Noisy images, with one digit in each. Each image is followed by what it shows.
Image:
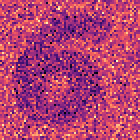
6
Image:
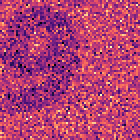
9
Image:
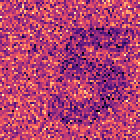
5
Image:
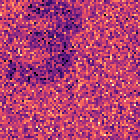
3
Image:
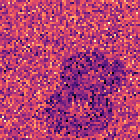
8
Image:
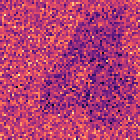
4
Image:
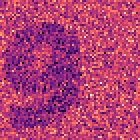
9
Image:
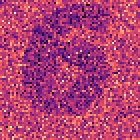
6
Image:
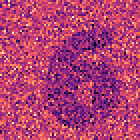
6
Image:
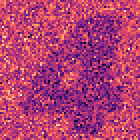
4
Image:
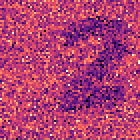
2
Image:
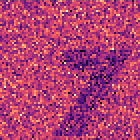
7
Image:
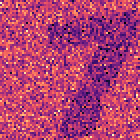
7
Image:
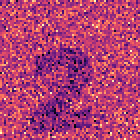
2
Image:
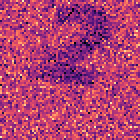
2
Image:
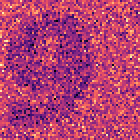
9
